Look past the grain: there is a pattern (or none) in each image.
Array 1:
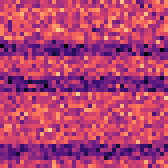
bands of rows
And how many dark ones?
3
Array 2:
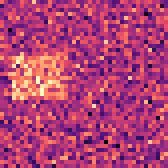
one block
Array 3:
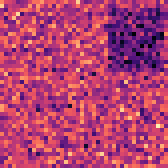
one block
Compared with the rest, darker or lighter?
darker
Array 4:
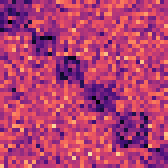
blocks along the diagonal
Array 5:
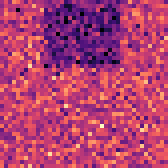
one block
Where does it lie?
top middle
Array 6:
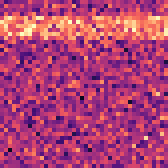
one band of rows
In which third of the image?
top
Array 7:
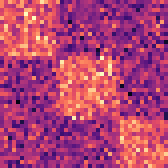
blocks along the diagonal
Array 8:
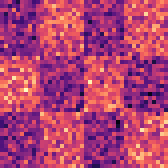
a checkerboard
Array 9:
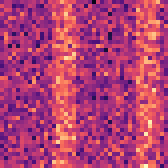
bands of columns
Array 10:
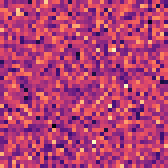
only noise
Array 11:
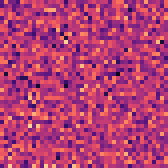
only noise
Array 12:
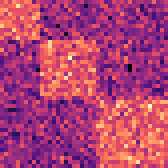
blocks along the diagonal
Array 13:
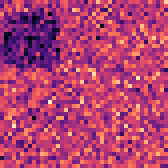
one block
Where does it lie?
top left
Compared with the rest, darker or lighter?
darker
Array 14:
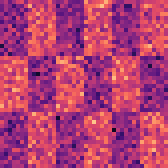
a checkerboard
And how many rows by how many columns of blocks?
3 by 6
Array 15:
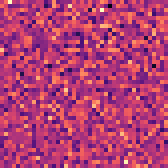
only noise
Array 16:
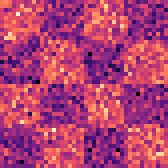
a checkerboard
